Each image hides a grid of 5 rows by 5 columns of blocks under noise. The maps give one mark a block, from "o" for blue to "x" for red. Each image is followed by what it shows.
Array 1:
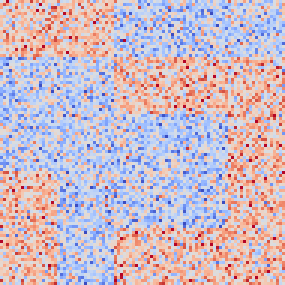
xxooo
ooxxx
oooox
xooox
xoxxx
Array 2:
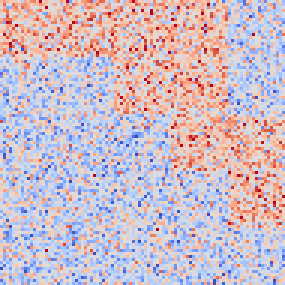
xxxxo
ooxxo
oooxx
oooox
ooooo
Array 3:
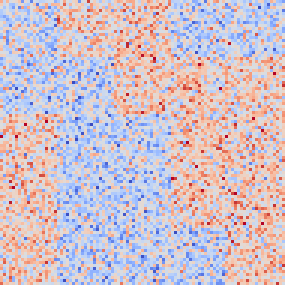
oxxoo
ooxxx
xooxx
xooxx
xooox
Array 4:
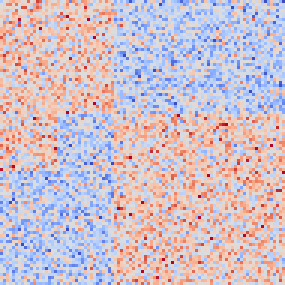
xxooo
xxooo
xoxxx
ooxxx
ooxxx
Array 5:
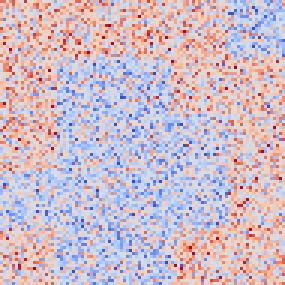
xxxxo
xooxx
xooox
oooox
xooxx
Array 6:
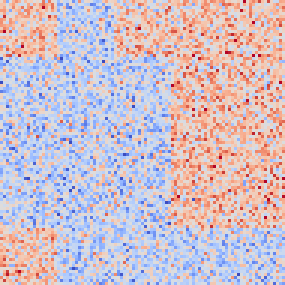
xoxxx
oooxx
oooxx
oooxx
xoooo
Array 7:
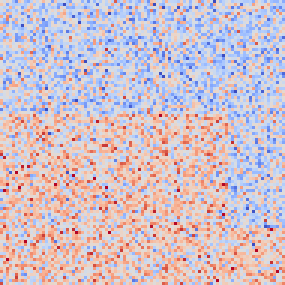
ooooo
ooooo
xxxxo
xxxxo
xxxxx
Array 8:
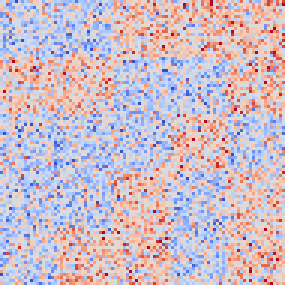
ooxxx
xxoox
oooxo
ooxox
oxxox
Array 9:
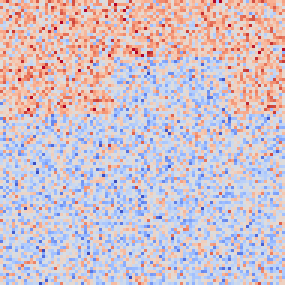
xxxxx
xxoox
ooooo
ooooo
ooooo
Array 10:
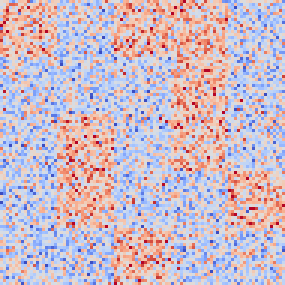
xoxxo
oooxo
oxoxo
oxoox
ooxoo
